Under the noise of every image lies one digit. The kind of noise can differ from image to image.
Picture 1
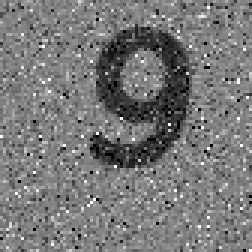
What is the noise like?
heavy tails
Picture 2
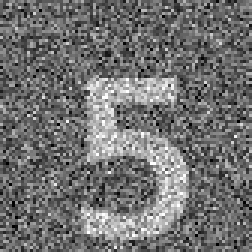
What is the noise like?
independent entries
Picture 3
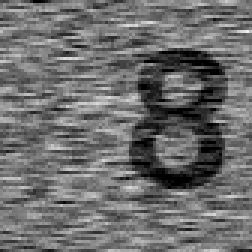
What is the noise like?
streaked along the rows
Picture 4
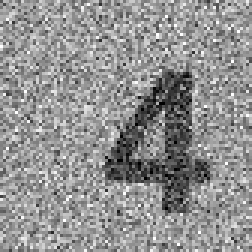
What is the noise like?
independent entries
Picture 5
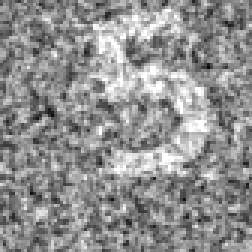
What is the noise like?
blotchy
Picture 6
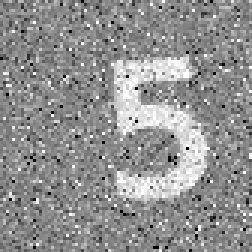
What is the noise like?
heavy tails
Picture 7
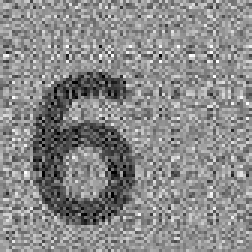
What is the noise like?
low rank plus noise
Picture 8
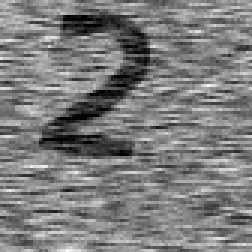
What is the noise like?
streaked along the rows
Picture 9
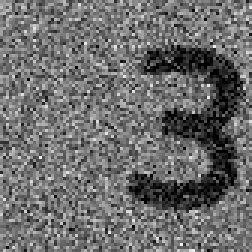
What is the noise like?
independent entries
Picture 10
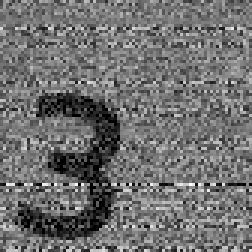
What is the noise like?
rows of uneven size
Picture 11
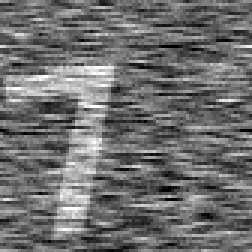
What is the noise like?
streaked along the rows
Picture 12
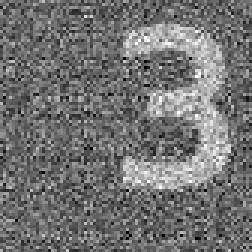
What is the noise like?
low rank plus noise
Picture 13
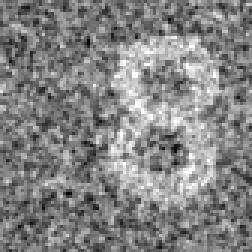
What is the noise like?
blotchy
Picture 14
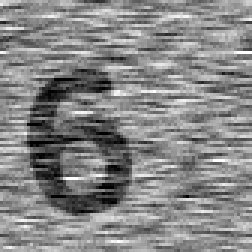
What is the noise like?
streaked along the rows
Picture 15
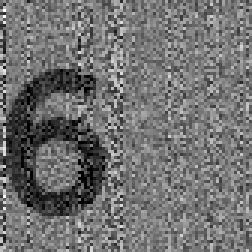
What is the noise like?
columns of uneven size
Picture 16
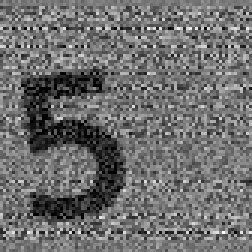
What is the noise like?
rows of uneven size
